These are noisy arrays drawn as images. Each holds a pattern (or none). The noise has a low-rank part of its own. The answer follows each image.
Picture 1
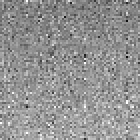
a smooth slope
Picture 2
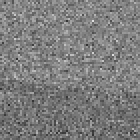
a sharp edge
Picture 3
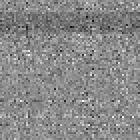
one horizontal stripe
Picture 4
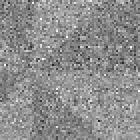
spokes from one point
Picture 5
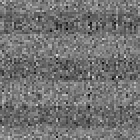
horizontal stripes
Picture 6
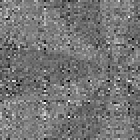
spokes from one point
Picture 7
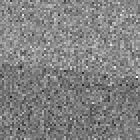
a sharp edge
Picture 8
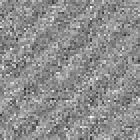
diagonal stripes
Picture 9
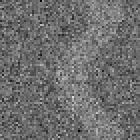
a wavy band
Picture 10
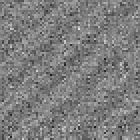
diagonal stripes
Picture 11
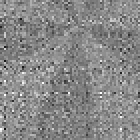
spokes from one point
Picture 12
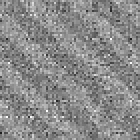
diagonal stripes
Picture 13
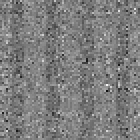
vertical stripes
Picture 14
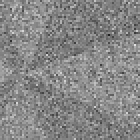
spokes from one point
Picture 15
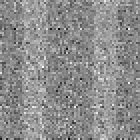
vertical stripes
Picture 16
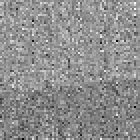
a sharp edge
